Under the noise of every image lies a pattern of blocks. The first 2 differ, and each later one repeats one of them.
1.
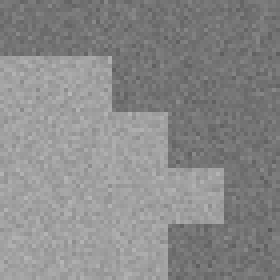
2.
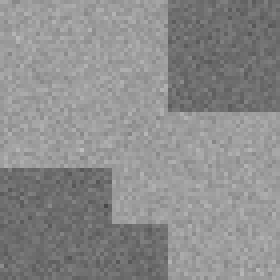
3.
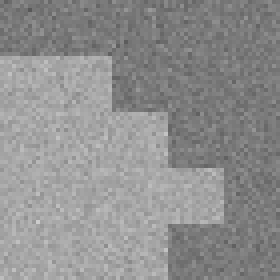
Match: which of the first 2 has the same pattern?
1
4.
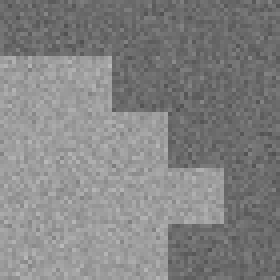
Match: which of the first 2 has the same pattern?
1
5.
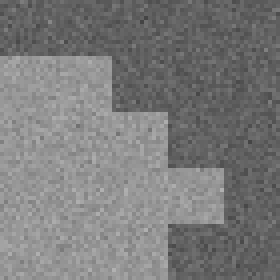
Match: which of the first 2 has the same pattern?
1
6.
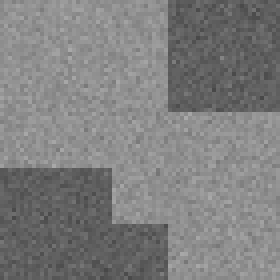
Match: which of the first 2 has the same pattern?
2
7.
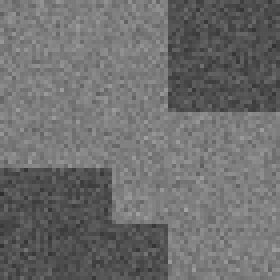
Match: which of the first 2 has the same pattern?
2
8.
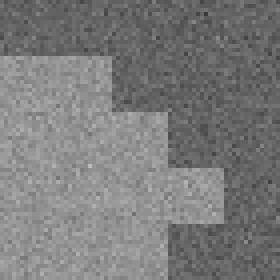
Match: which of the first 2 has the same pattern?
1
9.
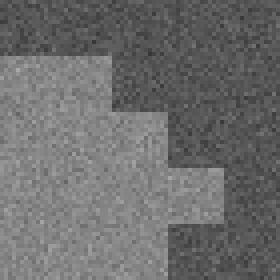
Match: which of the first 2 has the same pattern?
1
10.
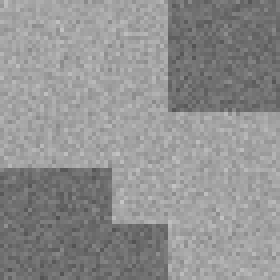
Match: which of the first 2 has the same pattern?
2
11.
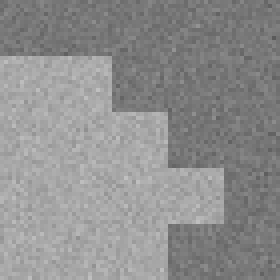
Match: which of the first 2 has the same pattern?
1
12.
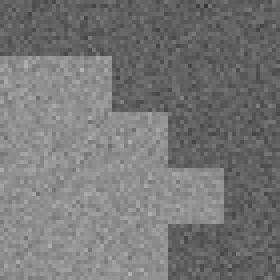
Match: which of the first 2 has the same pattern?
1
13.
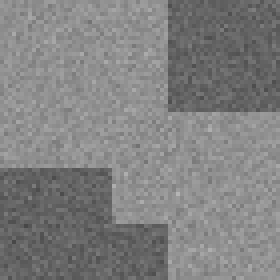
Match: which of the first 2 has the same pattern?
2
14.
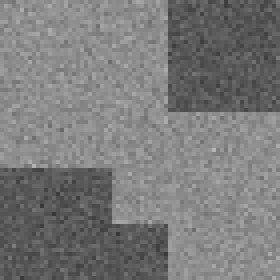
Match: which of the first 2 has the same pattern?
2
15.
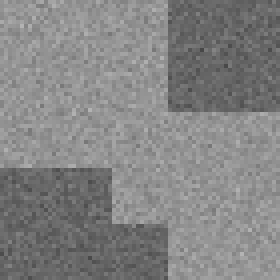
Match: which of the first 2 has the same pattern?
2
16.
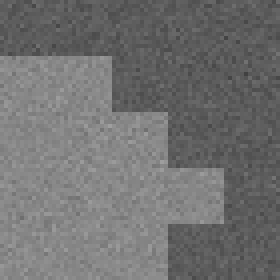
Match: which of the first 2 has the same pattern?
1
